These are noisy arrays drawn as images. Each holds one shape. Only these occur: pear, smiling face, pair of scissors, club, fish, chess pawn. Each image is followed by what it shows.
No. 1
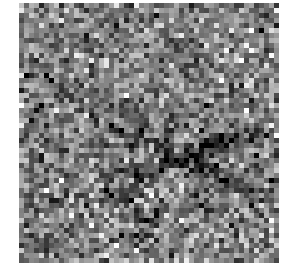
pair of scissors
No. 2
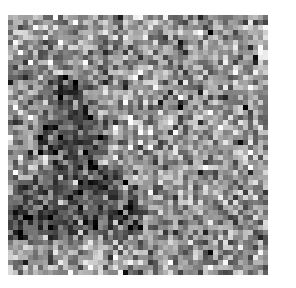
chess pawn
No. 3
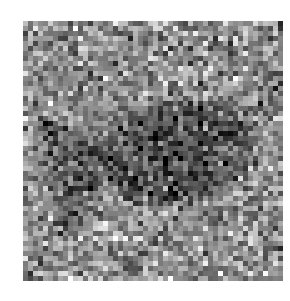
fish
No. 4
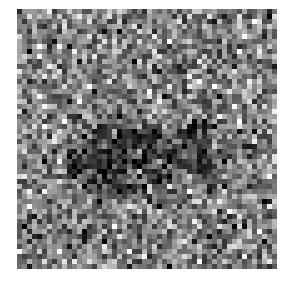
fish
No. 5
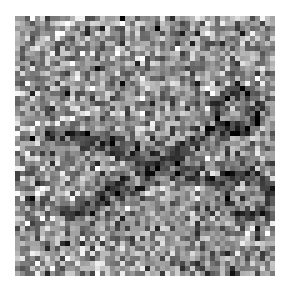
pair of scissors
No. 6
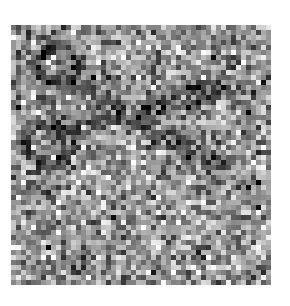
pair of scissors
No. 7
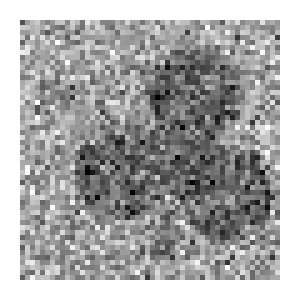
club
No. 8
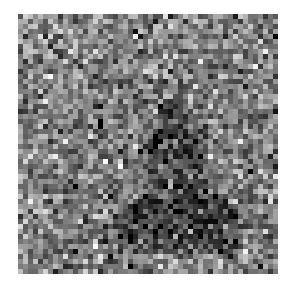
chess pawn
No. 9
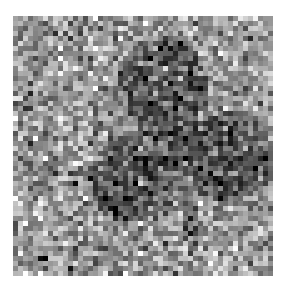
club
